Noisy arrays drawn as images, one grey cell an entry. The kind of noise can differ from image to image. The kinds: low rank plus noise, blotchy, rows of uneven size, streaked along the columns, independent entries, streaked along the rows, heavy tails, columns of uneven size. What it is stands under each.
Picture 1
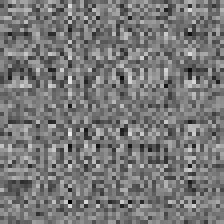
low rank plus noise
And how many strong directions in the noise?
two
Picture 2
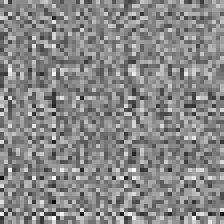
low rank plus noise
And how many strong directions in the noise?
two
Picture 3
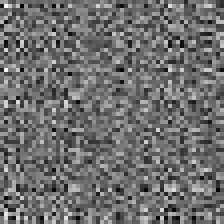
low rank plus noise
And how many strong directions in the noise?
two
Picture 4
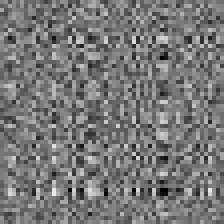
low rank plus noise
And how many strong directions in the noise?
one
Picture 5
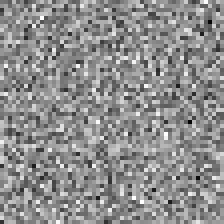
independent entries
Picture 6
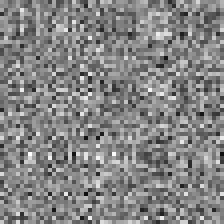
low rank plus noise
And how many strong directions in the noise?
three or four
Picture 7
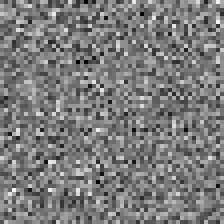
low rank plus noise
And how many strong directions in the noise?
five to eight
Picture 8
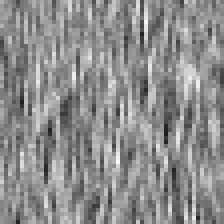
streaked along the columns
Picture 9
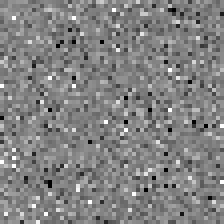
heavy tails
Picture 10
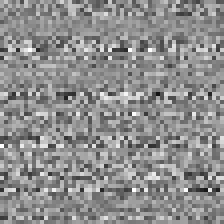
rows of uneven size
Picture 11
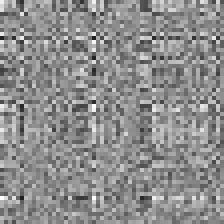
low rank plus noise
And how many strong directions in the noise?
one
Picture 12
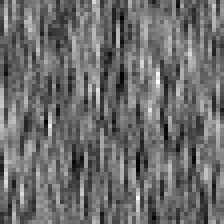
streaked along the columns
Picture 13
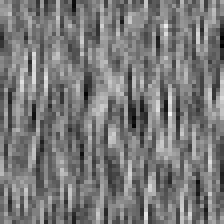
streaked along the columns
